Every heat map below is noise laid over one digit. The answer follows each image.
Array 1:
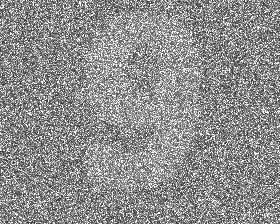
9
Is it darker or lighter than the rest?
lighter
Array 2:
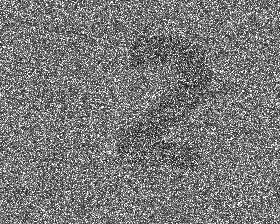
2
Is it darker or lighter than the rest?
darker
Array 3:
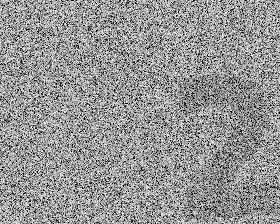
2
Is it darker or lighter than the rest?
darker
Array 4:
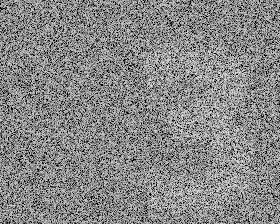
3
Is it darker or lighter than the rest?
lighter
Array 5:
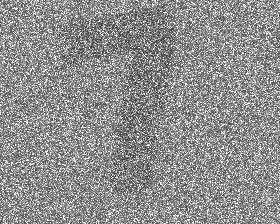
7
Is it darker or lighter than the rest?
darker
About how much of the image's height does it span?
nearly all
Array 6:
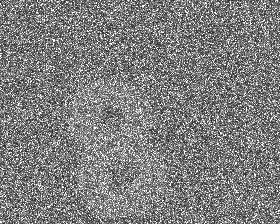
8
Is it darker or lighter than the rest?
lighter
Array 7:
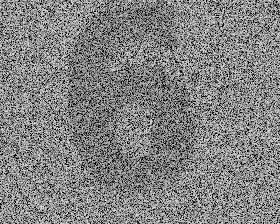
6
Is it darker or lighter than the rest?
darker
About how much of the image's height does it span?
nearly all
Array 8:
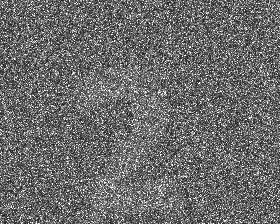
2
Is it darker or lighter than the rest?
lighter
